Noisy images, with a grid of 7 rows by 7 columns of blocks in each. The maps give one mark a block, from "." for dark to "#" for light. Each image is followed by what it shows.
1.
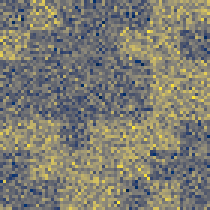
. # . . . # #
# . . . # # .
. . . . . # #
. . . . . # #
# # . # # # .
. # # # # . .
. . # # . # .
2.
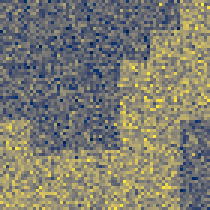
. . . . . . #
. . . . . # #
. . . . # # #
. . . . # # #
# . . . # # .
# # # # # # .
# # # # # # .
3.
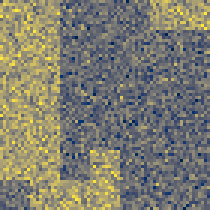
# # . . . # #
# # . . . . .
# # . . . . .
# # . . . . .
# # . . . . .
# # . # . . .
. # # # . . .
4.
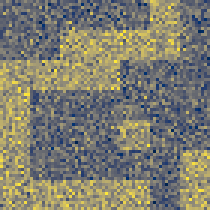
. . . . . # .
. . # # # # .
# # # # . . .
# . . . . . .
# . . . # . .
# . . . . . #
# # # # # . #
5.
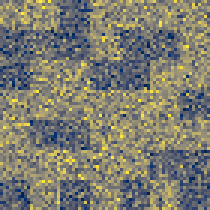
# # . # # # #
. . . # . . #
. # # . . # #
# # # # # # .
# . . # # # #
# # # # # . .
. # . # . # .
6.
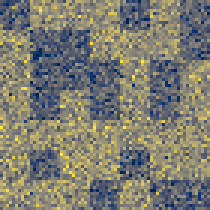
. # # # . # .
# . . # # # .
# . . . # . #
# . # . # . #
# # # # # # #
# . # # . # #
# # # . # . .
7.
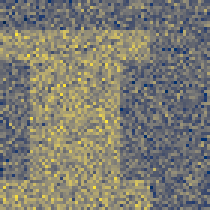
. . . . . . .
# # # # # . .
. # # # . . .
. # # # . . .
. # # # . . .
. # # # . . .
# # # # # . .
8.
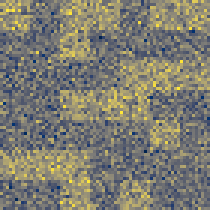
# . # # . # #
. . # . . . .
. . . . # # #
. . # # # . .
. . . . . # .
# # # . . . .
. . # . # . .
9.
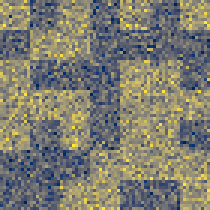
# . # . # . #
. # # . . . .
# . . . # # .
# # # . # # #
# . # . # # .
. . . # # # #
. . # # . . #
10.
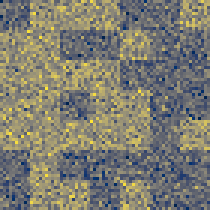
. # # # . . #
# # . . # . .
# # # # . . .
# # . # # . .
# # # # # . #
. # . . . . .
. # # . # . .
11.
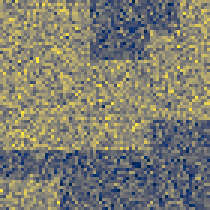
# # # . . . #
# # # . . # #
# # # # # # #
# # # # # # #
# # # # # . .
. . . . . . .
# # . . . . .
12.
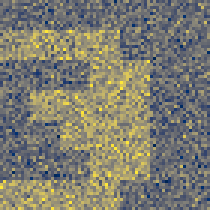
. . . . . . .
# # # # . . .
. . . # # . .
. # # # # . .
. . # # # . .
. . . # # . .
# # # # . . .
